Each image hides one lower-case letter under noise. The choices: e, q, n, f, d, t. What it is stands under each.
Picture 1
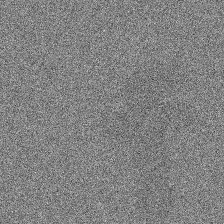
f
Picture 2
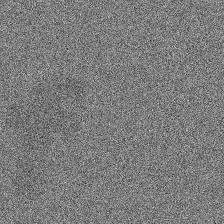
f
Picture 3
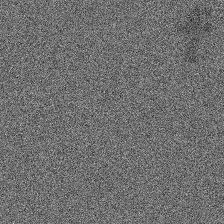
f
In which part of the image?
top right
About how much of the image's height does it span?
a quarter
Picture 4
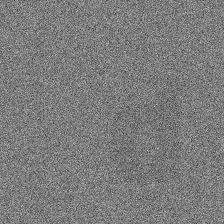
d
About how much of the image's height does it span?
half
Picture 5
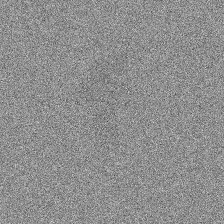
f
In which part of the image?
centre
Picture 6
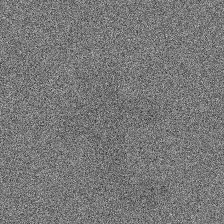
t
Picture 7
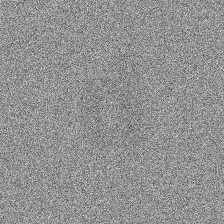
d
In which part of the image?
centre
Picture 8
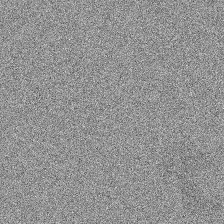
t
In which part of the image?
bottom right
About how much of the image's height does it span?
a third
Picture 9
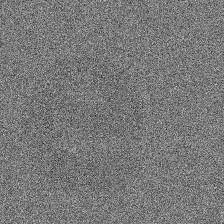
e
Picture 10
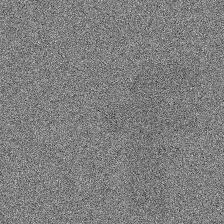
f
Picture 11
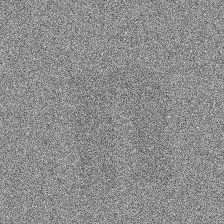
n
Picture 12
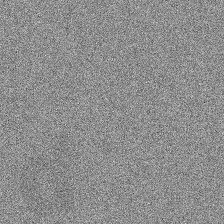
d
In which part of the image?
bottom left
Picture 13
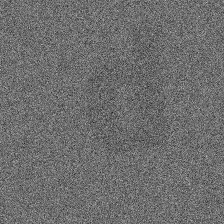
d
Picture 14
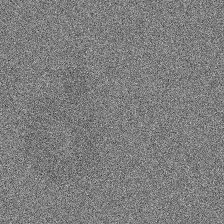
d
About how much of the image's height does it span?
half
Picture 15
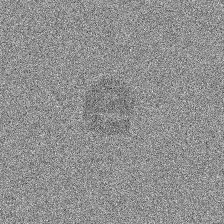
e
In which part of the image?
centre
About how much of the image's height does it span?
a quarter
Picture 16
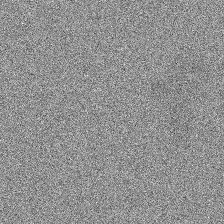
f
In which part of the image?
middle right
